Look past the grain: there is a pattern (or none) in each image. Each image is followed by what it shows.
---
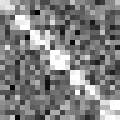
blocks along the diagonal
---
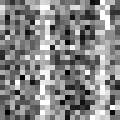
bands of columns
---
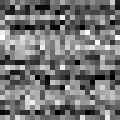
bands of rows
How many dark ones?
5
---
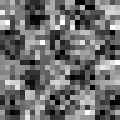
a checkerboard
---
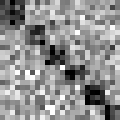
blocks along the diagonal
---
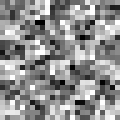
a checkerboard
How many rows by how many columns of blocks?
6 by 5
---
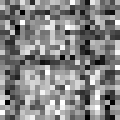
bands of rows crossing bands of columns
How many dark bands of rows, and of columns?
3 and 3
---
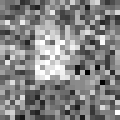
one block
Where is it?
centre
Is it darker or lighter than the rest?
lighter
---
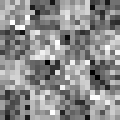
a checkerboard
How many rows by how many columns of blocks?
4 by 4
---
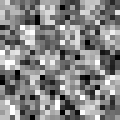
a checkerboard
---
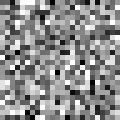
only noise
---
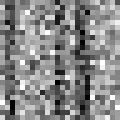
bands of columns
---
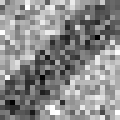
a diagonal band
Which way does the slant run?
bottom left to top right
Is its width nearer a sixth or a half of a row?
a half
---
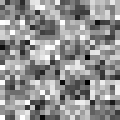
a checkerboard
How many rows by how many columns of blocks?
6 by 4
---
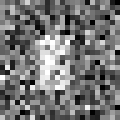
one block
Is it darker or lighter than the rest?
lighter
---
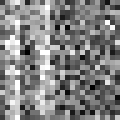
bands of columns
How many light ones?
2
